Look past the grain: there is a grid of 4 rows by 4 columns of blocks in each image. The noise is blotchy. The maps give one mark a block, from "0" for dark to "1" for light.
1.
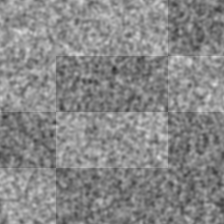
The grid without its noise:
1 1 1 0
1 0 0 1
0 1 1 0
1 0 0 0
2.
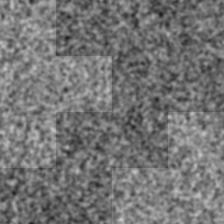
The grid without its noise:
1 0 0 0
1 1 0 0
1 0 0 1
0 0 1 1
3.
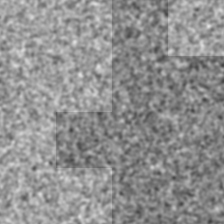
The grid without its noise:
1 1 0 1
1 1 0 0
1 0 0 0
1 1 0 0
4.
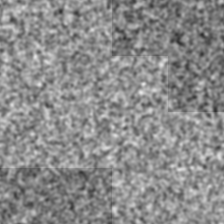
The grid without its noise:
1 1 0 0
1 1 1 0
1 1 1 1
0 0 1 1
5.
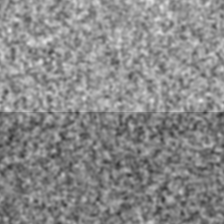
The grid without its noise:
1 1 1 1
1 1 1 1
0 0 0 0
0 0 0 0
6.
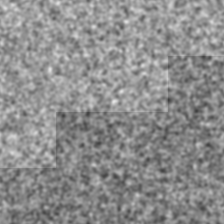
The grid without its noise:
1 1 1 1
1 1 1 0
1 0 0 0
0 0 0 0
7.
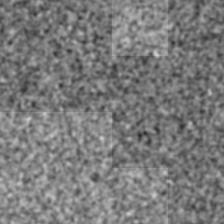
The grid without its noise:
0 0 1 0
0 0 0 0
1 1 0 0
1 1 1 0
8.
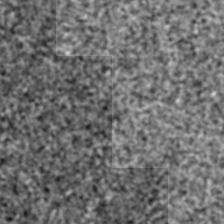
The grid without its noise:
0 1 1 1
0 0 1 1
0 0 1 1
0 0 0 1
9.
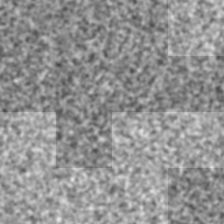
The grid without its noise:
0 0 0 1
0 0 0 0
1 0 1 1
1 1 1 0
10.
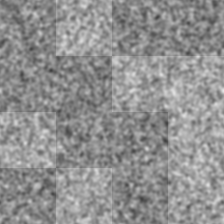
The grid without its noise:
0 1 0 0
0 0 1 1
1 0 0 1
0 1 0 1
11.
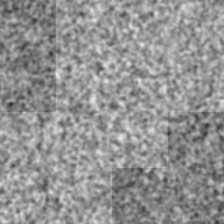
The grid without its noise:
0 1 1 1
0 1 1 1
1 1 1 0
1 1 0 0
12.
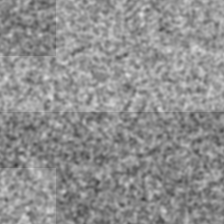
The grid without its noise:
0 1 1 1
1 1 1 1
0 0 0 0
1 0 0 0
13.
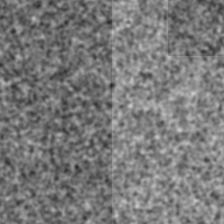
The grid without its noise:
0 0 1 0
0 0 1 1
0 0 1 1
0 0 1 1
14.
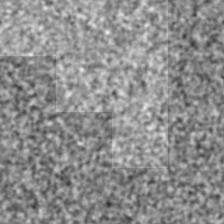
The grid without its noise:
1 1 1 0
0 1 1 0
0 0 1 0
0 0 0 0
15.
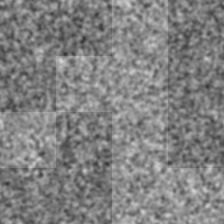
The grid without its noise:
0 0 1 0
0 1 1 0
1 0 1 0
0 0 1 1
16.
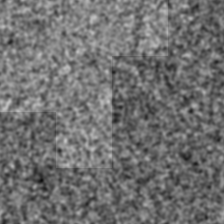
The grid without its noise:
1 1 1 0
1 1 0 0
0 1 0 0
0 0 0 0
